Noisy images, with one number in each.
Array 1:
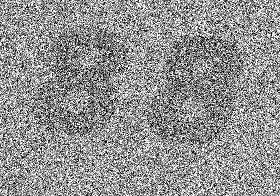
88
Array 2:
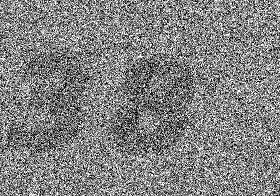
38
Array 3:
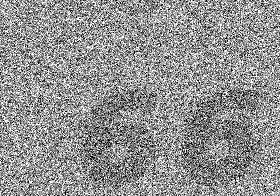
66
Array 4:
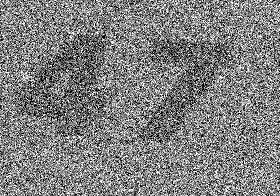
47
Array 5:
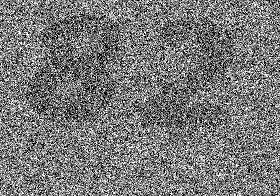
82
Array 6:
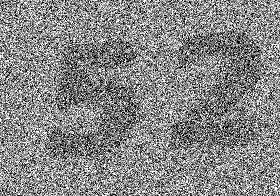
52
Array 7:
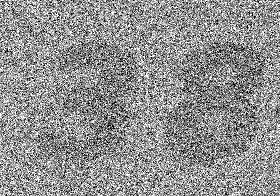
38
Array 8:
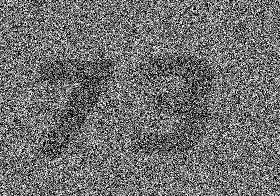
73
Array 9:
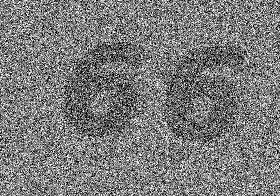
66
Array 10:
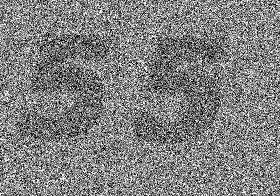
55
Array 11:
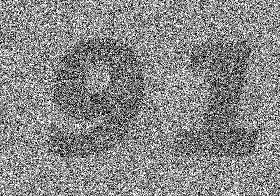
91
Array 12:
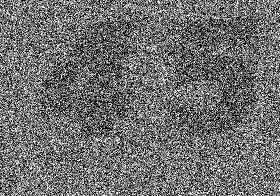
45
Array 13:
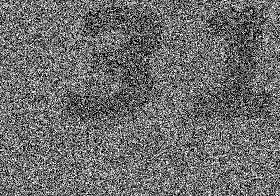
31
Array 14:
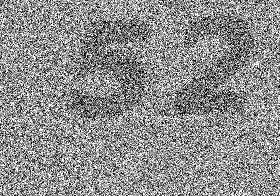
52
